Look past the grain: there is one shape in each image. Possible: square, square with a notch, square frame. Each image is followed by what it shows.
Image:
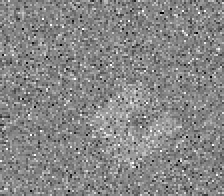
square with a notch
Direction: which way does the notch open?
up and right
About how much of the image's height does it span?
half
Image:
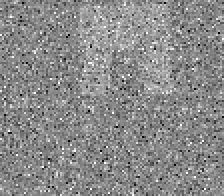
square with a notch
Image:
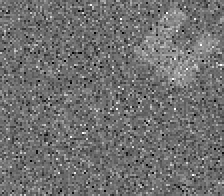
square with a notch
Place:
top right
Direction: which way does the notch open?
up and right
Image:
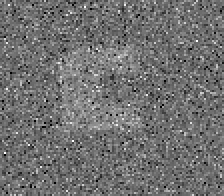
square with a notch
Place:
centre
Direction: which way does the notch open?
right
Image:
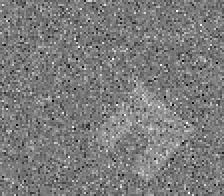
square with a notch
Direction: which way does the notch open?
down and left
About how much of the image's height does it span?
half
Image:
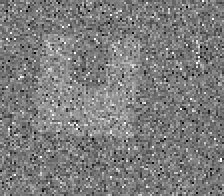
square with a notch
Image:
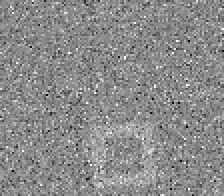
square frame
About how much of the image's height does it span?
a third
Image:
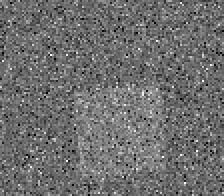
square
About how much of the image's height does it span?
half
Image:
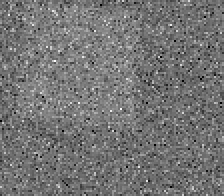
square
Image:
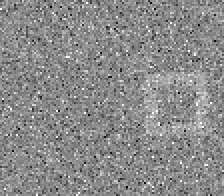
square frame
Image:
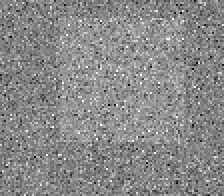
square
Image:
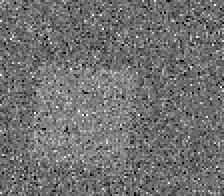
square
